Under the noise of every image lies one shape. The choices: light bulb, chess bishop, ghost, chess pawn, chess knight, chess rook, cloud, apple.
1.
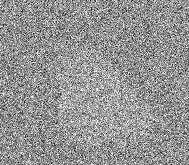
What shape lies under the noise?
cloud
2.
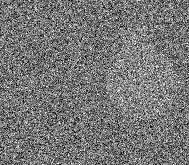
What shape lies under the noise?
light bulb
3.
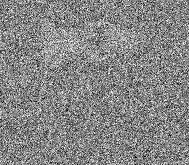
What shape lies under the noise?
chess bishop
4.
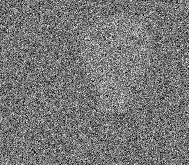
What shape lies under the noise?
light bulb
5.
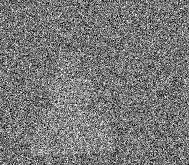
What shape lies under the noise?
chess pawn
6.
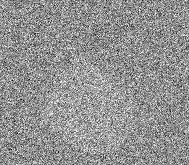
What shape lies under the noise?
ghost
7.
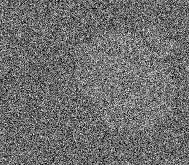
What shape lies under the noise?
apple
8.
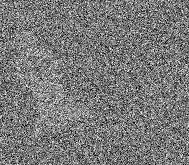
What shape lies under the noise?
chess bishop
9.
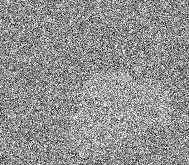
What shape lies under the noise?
cloud
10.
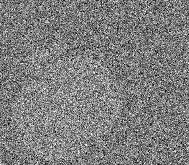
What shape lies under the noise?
apple
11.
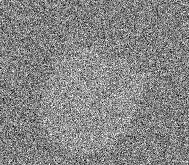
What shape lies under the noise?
ghost
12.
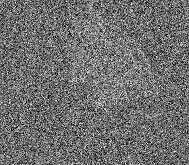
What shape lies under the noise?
chess knight
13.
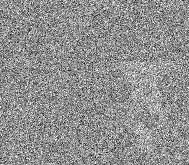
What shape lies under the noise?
chess bishop
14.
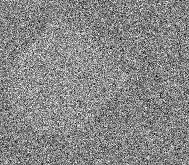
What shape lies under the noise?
ghost
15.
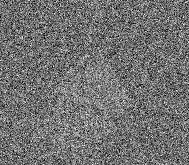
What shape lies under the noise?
chess knight
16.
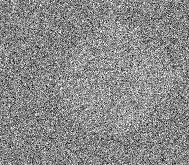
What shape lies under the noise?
ghost
